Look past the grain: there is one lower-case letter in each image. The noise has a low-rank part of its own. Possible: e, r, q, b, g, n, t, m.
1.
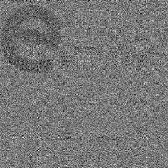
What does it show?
dark e, top left
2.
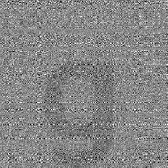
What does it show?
dark g
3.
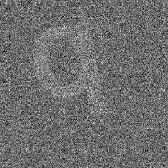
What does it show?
light q
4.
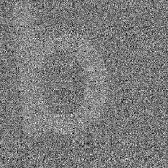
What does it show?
light b
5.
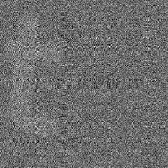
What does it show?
light t
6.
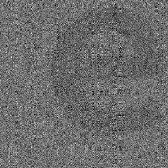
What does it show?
dark e
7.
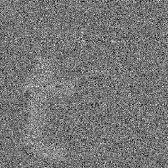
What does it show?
light t
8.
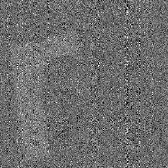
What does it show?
light r
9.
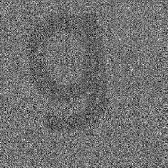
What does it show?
dark g
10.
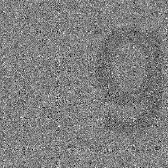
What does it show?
dark g
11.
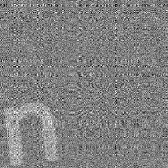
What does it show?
light n, bottom left
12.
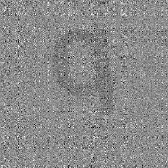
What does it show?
dark q
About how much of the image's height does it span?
half
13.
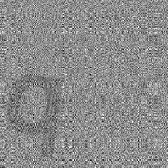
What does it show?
dark q
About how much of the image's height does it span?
half
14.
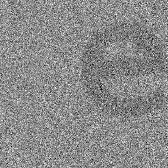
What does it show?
dark e
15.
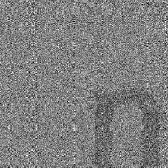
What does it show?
dark n
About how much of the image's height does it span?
half
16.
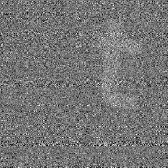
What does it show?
light t
